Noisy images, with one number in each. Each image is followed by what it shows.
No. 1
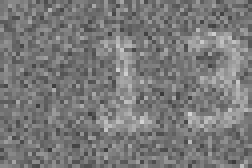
13
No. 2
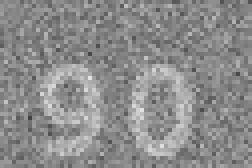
90
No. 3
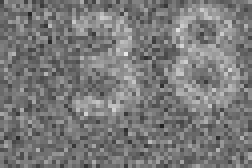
38
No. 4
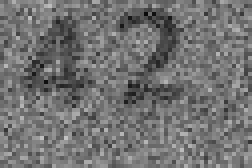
42
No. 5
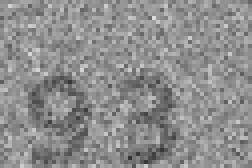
93
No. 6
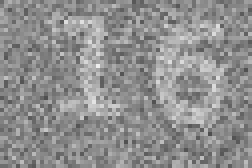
16
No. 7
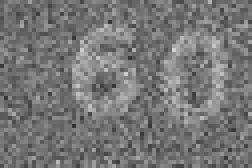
60
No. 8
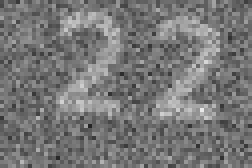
22
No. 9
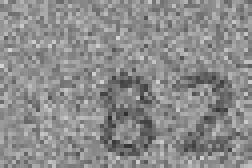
82
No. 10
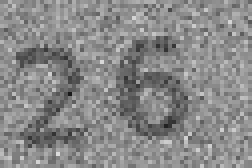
26
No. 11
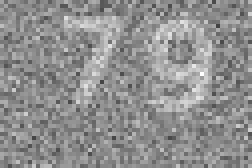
79
